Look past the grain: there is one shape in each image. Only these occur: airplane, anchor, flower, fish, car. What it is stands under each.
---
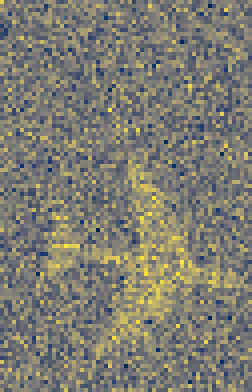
light airplane
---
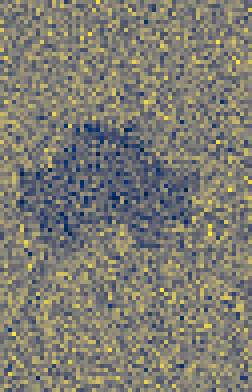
dark car
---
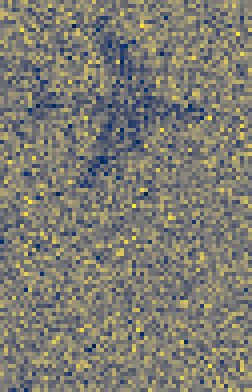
dark airplane
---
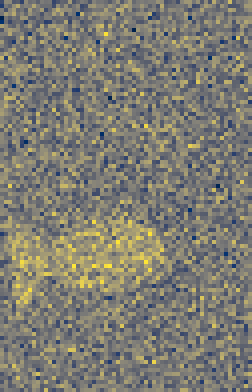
light fish
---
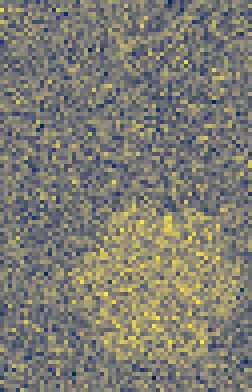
light flower
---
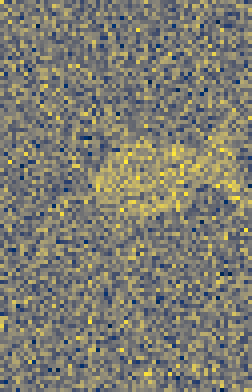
light fish
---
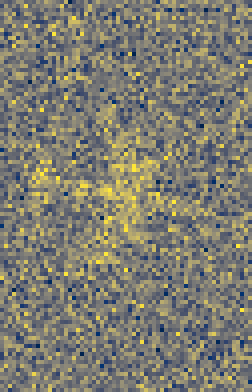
light airplane
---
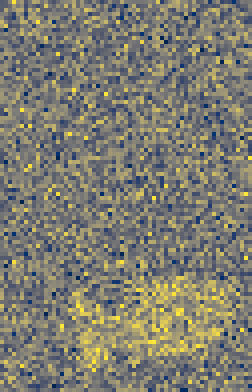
light fish
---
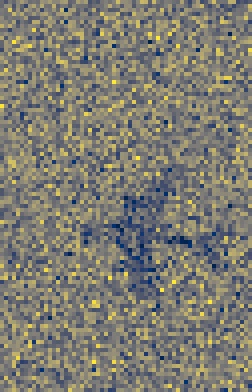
dark airplane
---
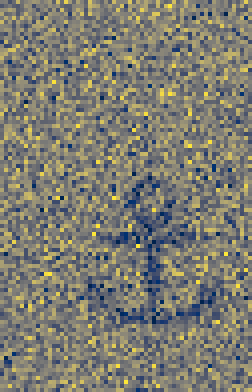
dark anchor
